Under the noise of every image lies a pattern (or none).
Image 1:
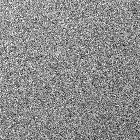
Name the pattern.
a smooth slope
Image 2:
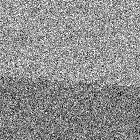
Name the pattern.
a sharp edge
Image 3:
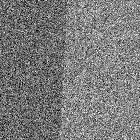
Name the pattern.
a sharp edge
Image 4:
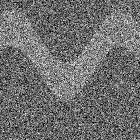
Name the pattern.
a wavy band
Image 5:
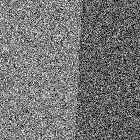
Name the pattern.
a sharp edge
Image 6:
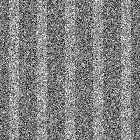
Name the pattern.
vertical stripes
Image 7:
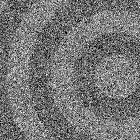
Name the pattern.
rings round one point
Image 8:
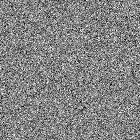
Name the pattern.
only noise
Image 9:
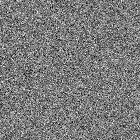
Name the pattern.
only noise
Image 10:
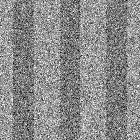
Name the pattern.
vertical stripes
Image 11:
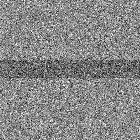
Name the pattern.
one horizontal stripe
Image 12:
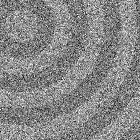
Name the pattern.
rings round one point
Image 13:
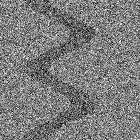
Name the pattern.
a wavy band
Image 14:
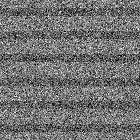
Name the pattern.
horizontal stripes
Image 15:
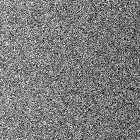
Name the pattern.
a smooth slope
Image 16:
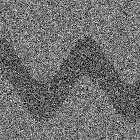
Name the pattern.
a wavy band
